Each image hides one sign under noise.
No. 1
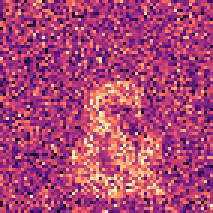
ampersand
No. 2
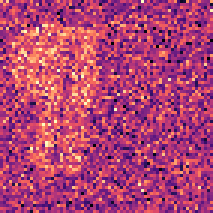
pilcrow
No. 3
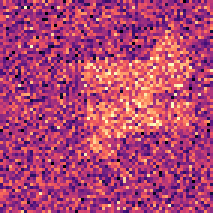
not-equal sign
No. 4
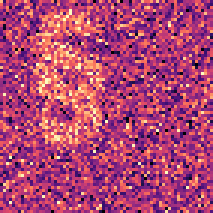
section sign
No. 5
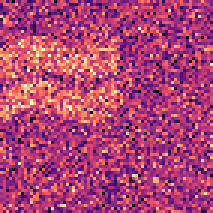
approximately sign
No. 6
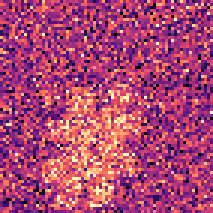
hash sign
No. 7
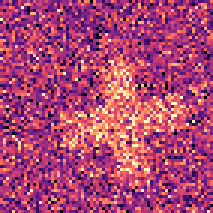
plus sign
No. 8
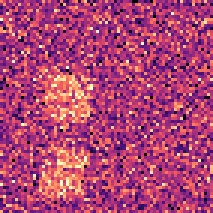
colon
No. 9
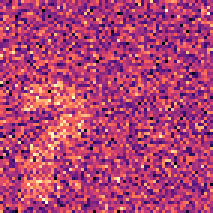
question mark
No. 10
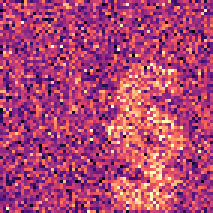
section sign
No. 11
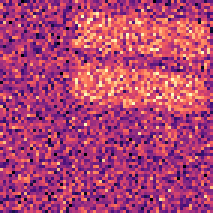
equals sign
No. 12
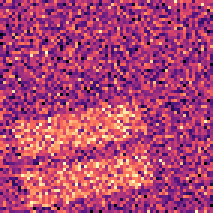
equals sign
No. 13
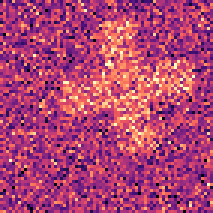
plus sign
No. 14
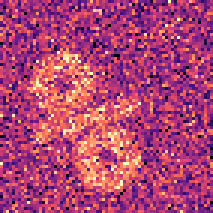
percent sign
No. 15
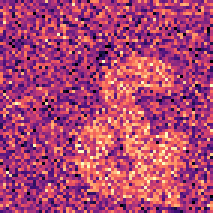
ampersand
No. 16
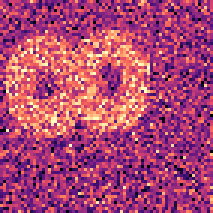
infinity sign
